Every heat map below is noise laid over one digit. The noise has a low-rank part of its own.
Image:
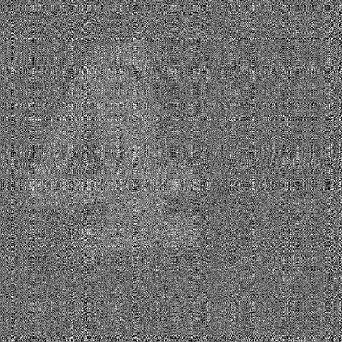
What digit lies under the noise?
4
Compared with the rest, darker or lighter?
lighter
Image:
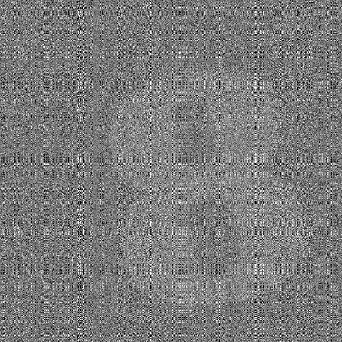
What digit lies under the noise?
8
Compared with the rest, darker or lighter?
lighter
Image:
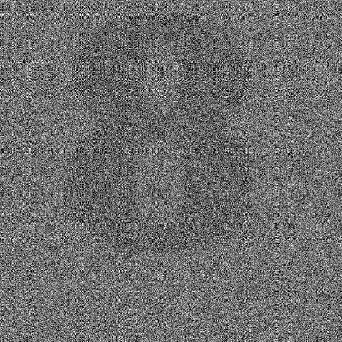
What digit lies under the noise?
8
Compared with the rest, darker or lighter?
darker
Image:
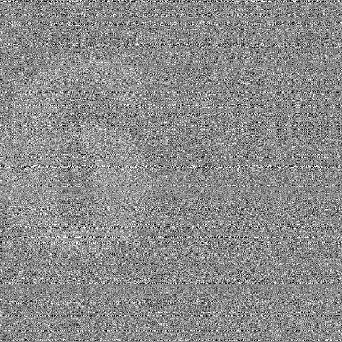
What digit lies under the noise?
6
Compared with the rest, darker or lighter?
lighter
